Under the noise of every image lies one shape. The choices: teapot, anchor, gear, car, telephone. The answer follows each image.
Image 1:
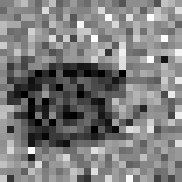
dark telephone
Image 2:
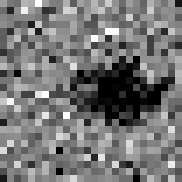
dark teapot
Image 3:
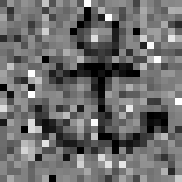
dark anchor
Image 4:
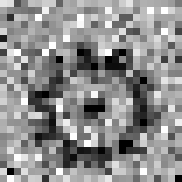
dark gear
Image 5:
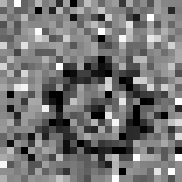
dark gear
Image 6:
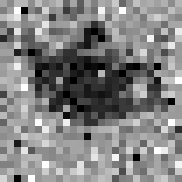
dark teapot
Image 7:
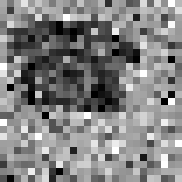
dark telephone
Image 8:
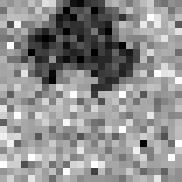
dark car
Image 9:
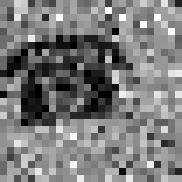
dark telephone
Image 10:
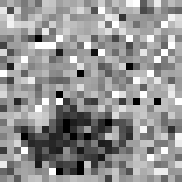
dark teapot
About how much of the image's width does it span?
two thirds
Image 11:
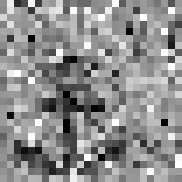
dark anchor
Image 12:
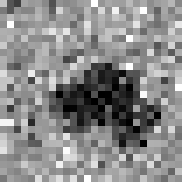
dark car
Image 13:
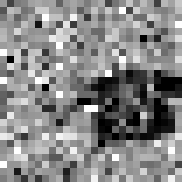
dark telephone
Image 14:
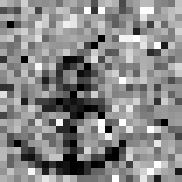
dark anchor
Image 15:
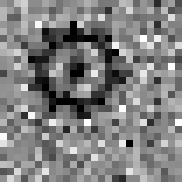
dark gear
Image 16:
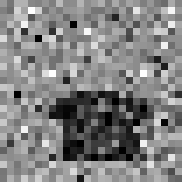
dark telephone
